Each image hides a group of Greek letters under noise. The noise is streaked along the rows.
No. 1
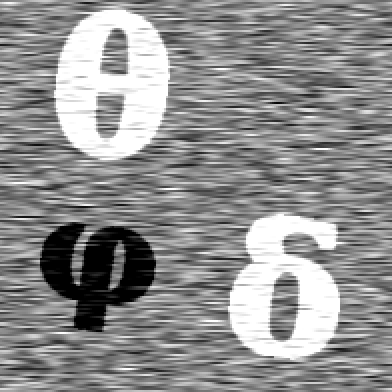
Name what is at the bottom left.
phi
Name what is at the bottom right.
delta
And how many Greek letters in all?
3
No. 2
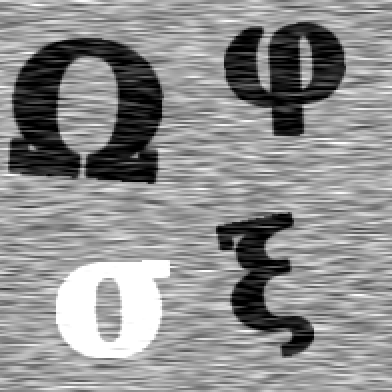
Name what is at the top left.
omega
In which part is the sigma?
bottom left
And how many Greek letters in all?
4
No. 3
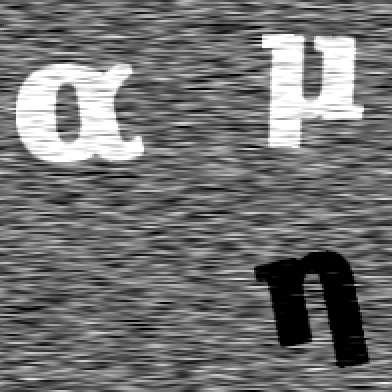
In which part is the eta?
bottom right
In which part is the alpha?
top left
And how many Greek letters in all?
3
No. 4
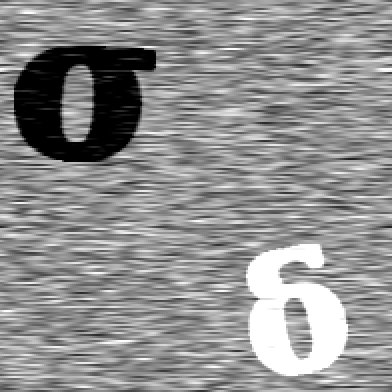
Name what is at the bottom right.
delta
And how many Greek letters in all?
2
